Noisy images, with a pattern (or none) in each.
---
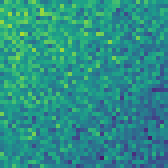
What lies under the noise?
a smooth slope
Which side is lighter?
top left
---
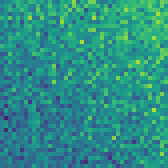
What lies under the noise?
a smooth slope
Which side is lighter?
top right
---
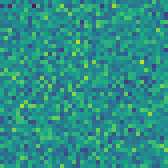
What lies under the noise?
only noise
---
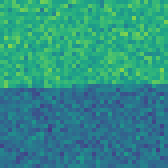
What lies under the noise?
a sharp edge
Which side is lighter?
top
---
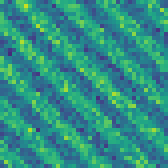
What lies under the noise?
diagonal stripes
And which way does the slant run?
top left to bottom right
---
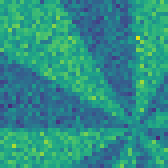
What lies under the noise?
spokes from one point
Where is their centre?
bottom right
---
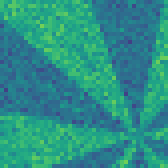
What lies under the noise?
spokes from one point
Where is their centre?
bottom right
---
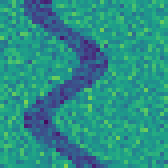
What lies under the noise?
a wavy band
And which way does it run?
top to bottom
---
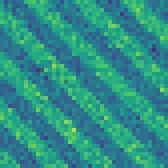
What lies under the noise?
diagonal stripes
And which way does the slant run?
top left to bottom right
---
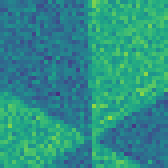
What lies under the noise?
spokes from one point
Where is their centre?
bottom middle
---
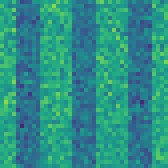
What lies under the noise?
vertical stripes
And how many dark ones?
3
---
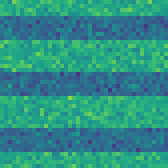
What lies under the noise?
horizontal stripes
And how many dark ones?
3
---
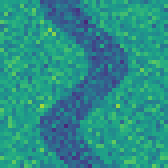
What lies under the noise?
a wavy band
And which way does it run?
top to bottom
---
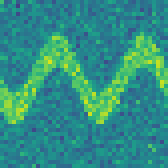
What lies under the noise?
a wavy band
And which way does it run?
left to right
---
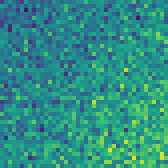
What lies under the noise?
a smooth slope
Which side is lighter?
bottom right
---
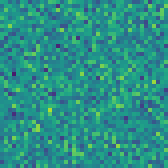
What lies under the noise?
only noise
